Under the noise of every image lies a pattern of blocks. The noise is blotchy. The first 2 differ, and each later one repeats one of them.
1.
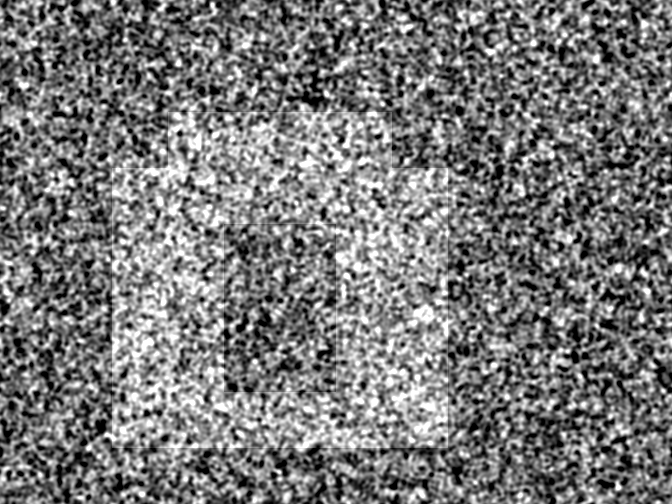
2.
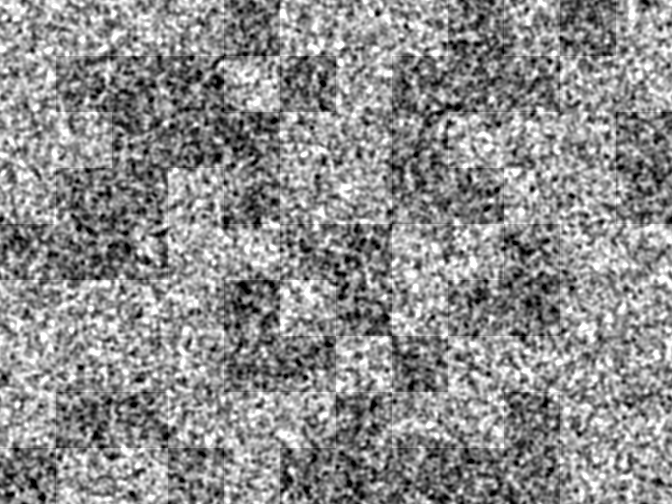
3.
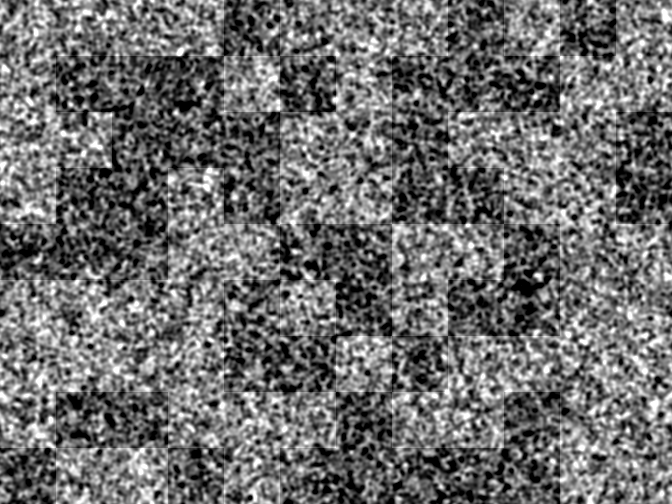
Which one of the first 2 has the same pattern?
2
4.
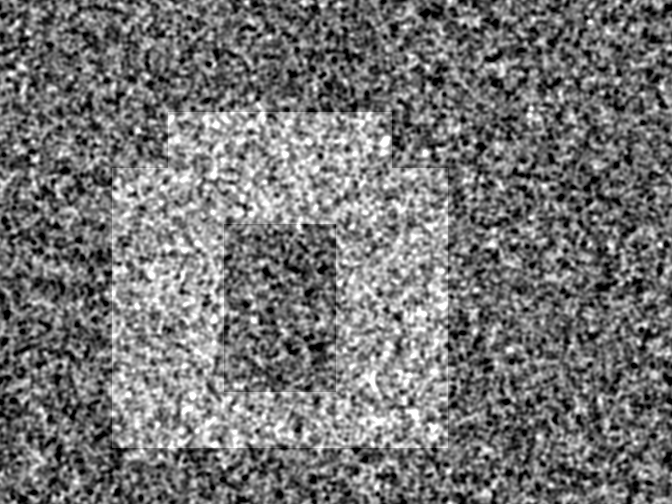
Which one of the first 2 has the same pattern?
1
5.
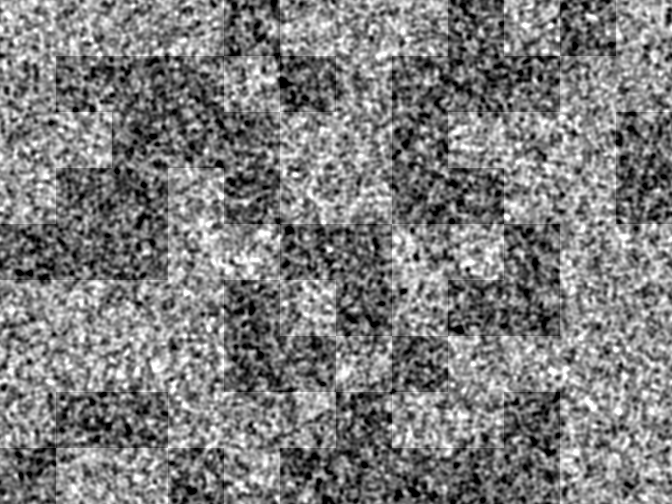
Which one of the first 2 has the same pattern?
2
